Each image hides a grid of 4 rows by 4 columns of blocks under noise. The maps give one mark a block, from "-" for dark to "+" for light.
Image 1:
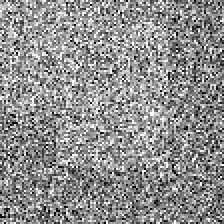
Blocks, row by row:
+ + + -
+ + + -
- + + -
- - - -
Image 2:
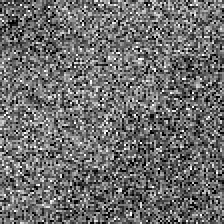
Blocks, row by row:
- + + +
+ + + -
+ + - -
+ - - -
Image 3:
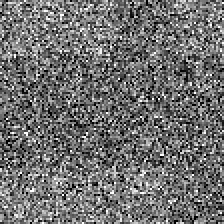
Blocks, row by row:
+ + - +
- - - -
- - - -
+ + + -
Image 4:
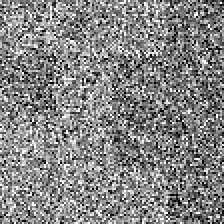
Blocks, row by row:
+ + + -
- + - -
+ + - -
+ + + -
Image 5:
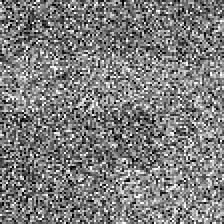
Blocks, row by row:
- - - -
+ + + +
- - - +
- - + +
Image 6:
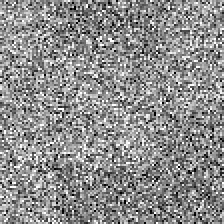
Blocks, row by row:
+ - - +
+ + + +
+ + + -
+ - - -
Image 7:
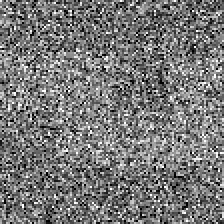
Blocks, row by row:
- - - -
+ + - +
- + + +
- - - -
